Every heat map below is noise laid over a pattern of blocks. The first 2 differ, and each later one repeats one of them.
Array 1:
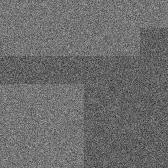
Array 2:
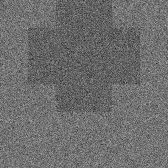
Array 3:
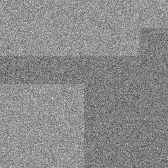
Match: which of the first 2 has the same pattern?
1
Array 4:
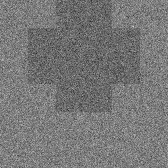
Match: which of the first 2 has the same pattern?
2
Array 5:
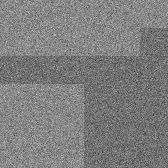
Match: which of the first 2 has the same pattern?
1
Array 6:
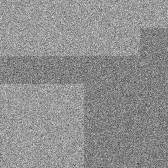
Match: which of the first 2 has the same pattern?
1
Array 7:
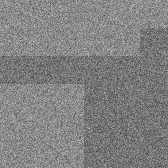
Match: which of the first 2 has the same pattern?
1
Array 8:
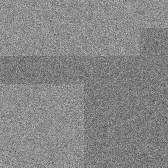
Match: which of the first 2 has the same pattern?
1
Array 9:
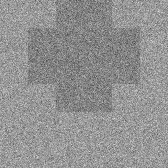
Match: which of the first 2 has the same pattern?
2
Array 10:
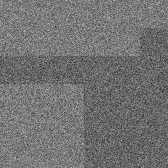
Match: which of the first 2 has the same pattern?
1
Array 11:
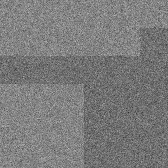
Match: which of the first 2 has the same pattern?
1
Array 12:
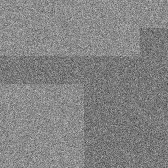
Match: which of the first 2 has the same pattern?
1
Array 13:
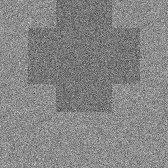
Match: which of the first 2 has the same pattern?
2
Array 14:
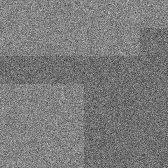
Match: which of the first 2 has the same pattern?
1
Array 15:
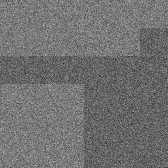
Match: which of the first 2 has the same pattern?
1
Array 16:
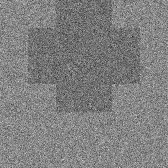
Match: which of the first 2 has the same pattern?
2
